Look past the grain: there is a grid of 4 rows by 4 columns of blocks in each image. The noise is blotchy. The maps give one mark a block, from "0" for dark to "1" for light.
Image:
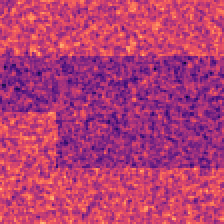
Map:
1 1 1 1
0 0 0 0
1 0 0 0
1 1 1 1
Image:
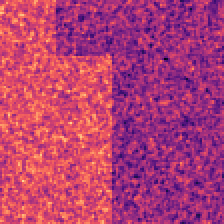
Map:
1 0 0 0
1 1 0 0
1 1 0 0
1 1 0 0
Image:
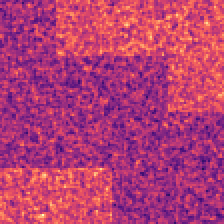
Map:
0 1 1 1
0 0 0 1
0 0 0 0
1 1 0 0
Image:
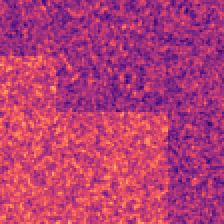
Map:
0 0 0 0
1 0 0 0
1 1 1 0
1 1 1 0
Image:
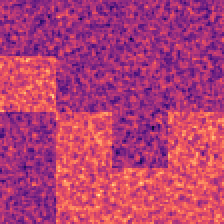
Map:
0 0 0 0
1 0 0 0
0 1 0 1
0 1 1 1
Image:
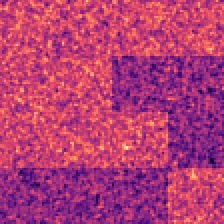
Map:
1 1 1 1
1 1 0 0
1 1 1 0
0 0 0 1
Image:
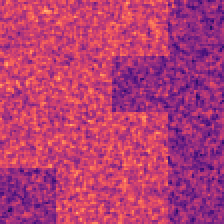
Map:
1 1 1 0
1 1 0 0
1 1 1 0
0 1 1 0
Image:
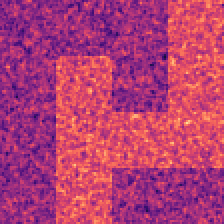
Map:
0 0 0 1
0 1 0 1
0 1 1 1
0 1 0 0
